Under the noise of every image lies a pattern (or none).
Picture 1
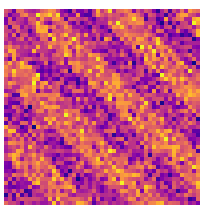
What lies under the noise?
diagonal stripes
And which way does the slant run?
top left to bottom right
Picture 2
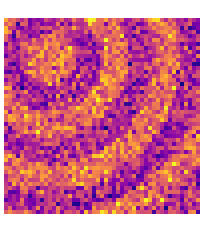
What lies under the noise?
rings round one point
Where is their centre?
top left
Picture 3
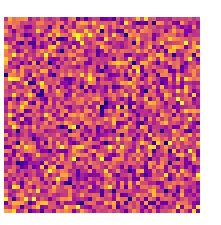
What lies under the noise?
only noise
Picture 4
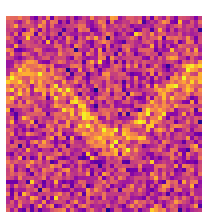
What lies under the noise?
a wavy band
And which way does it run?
left to right
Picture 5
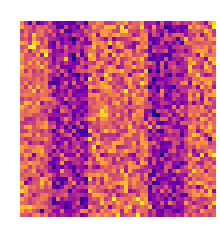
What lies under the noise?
vertical stripes
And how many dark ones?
2
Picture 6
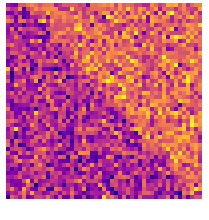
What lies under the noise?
a sharp edge
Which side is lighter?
top right
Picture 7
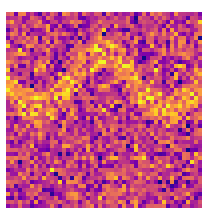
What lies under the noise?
a wavy band
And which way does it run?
left to right
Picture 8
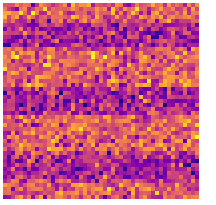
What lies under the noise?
horizontal stripes
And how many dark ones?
3
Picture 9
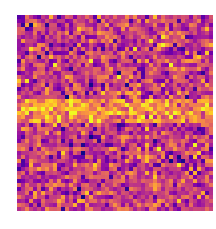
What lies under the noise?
one horizontal stripe
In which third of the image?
middle
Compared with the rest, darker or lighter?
lighter
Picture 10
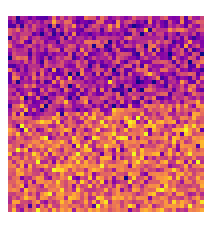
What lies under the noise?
a sharp edge
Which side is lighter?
bottom
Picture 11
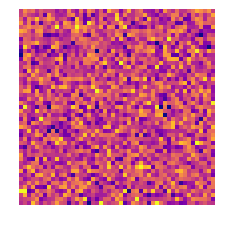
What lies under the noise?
only noise
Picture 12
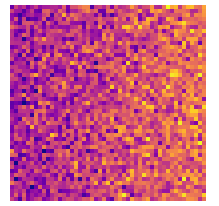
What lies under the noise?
a smooth slope
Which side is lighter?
right
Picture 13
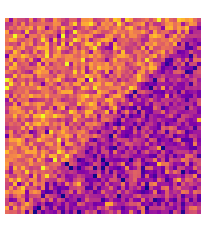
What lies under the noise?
a sharp edge
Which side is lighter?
top left
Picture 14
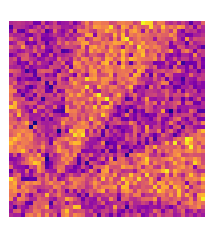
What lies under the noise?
spokes from one point
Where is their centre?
bottom left
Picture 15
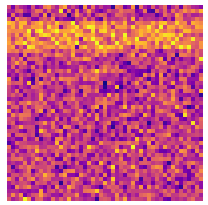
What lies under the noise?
one horizontal stripe
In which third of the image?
top
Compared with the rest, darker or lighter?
lighter
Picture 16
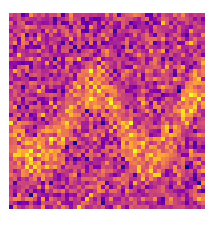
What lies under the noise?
a wavy band
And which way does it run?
left to right
